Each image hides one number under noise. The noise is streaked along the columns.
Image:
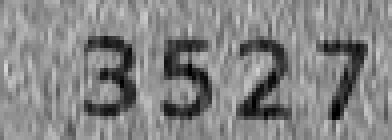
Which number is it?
3527
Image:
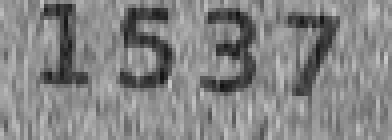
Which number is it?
1537
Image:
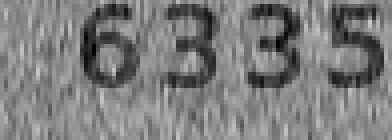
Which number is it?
6335
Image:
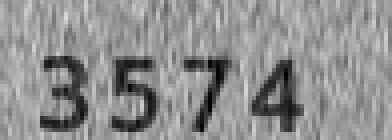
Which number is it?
3574
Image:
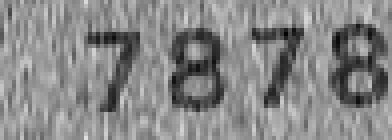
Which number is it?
7878
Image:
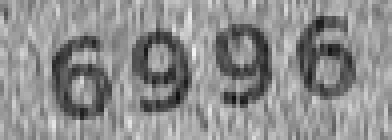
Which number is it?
6996
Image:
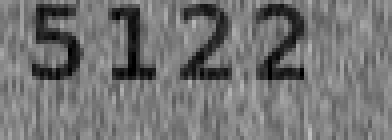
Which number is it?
5122
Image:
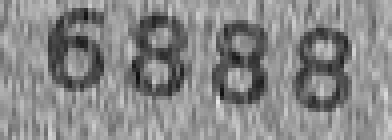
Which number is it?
6888
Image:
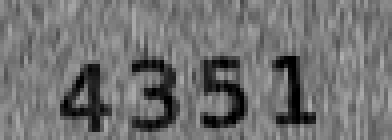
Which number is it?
4351
